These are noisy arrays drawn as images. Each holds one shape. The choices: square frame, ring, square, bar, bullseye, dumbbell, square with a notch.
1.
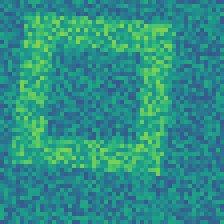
light square frame
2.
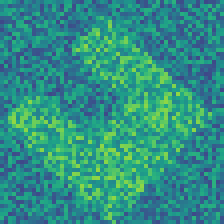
light square with a notch
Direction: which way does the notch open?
up and left
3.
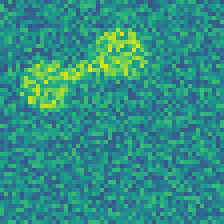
light dumbbell
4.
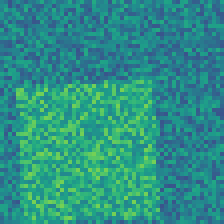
light square
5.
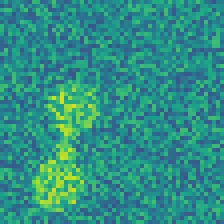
light dumbbell
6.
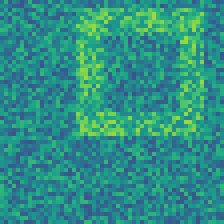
light square frame
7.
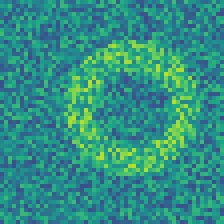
light ring
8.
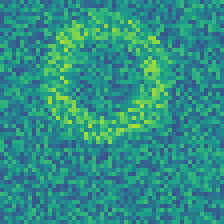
light ring
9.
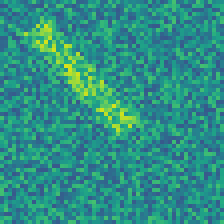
light bar
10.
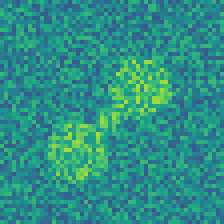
light dumbbell
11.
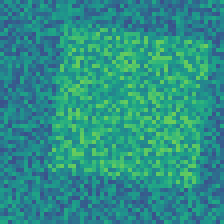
light square
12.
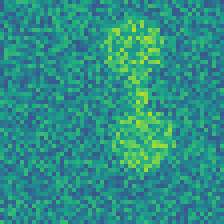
light dumbbell
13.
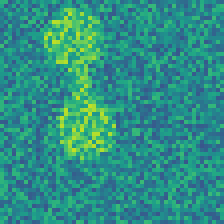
light dumbbell
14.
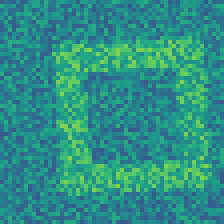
light square frame
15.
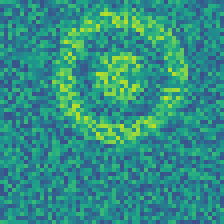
light bullseye
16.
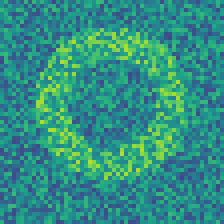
light ring
